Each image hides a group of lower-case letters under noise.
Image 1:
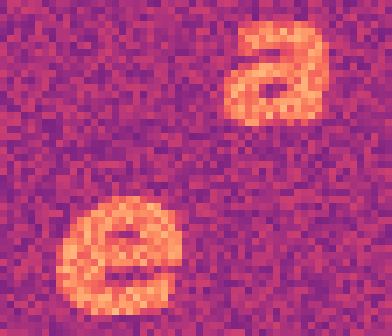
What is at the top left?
nothing
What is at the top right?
a
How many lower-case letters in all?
2
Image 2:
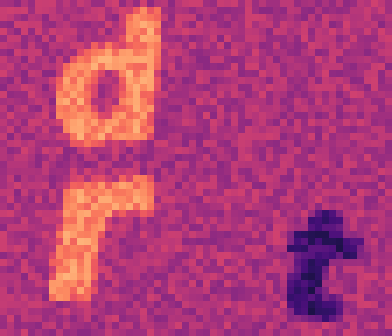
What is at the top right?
nothing
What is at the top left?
d
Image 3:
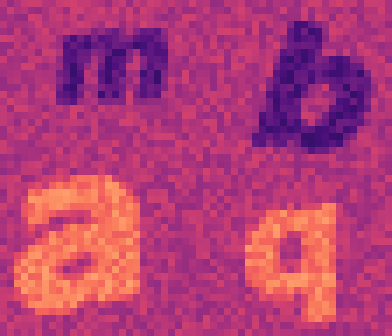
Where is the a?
bottom left
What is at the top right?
b
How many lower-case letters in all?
4
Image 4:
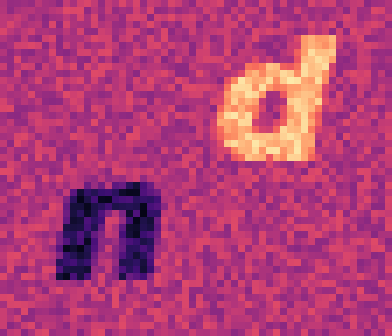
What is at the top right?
d
